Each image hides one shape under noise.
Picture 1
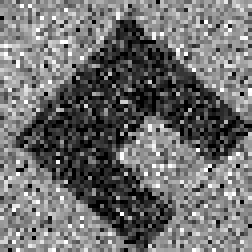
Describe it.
dark square with a notch
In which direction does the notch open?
down and right
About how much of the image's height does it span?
nearly all
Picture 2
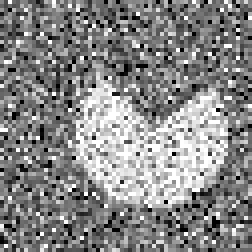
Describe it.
light disc with a wedge cut out
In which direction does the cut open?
up
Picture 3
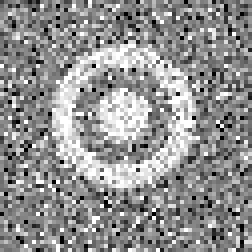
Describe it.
light bullseye
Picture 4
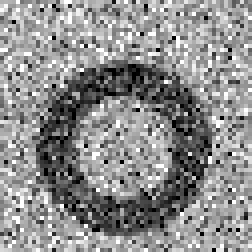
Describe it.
dark ring
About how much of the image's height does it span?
two thirds
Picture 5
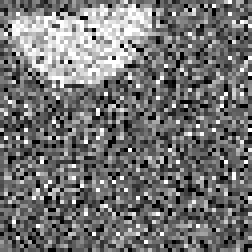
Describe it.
light half disc
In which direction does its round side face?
down
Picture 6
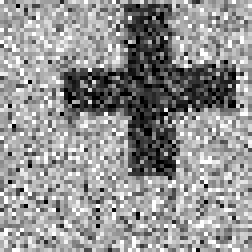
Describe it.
dark cross
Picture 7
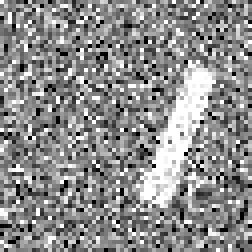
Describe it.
light bar
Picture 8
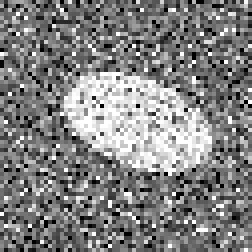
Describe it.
light ellipse
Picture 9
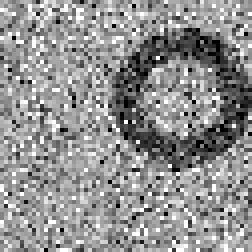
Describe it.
dark ring
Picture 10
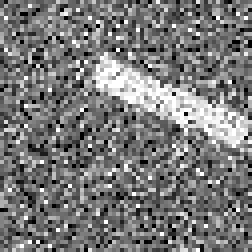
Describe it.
light bar
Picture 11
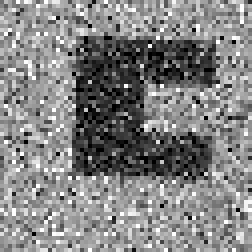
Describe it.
dark square with a notch
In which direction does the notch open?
right
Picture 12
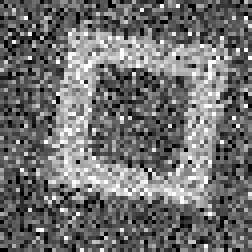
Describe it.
light square frame
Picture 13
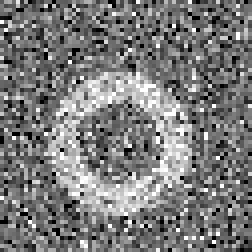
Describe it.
light ring
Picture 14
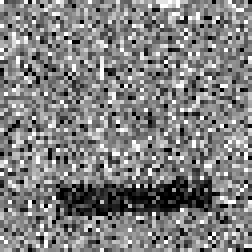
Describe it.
dark bar
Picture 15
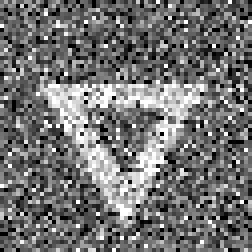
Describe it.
light triangle frame
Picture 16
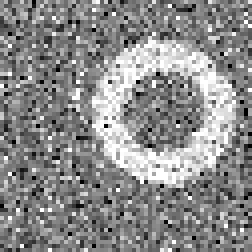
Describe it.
light ring
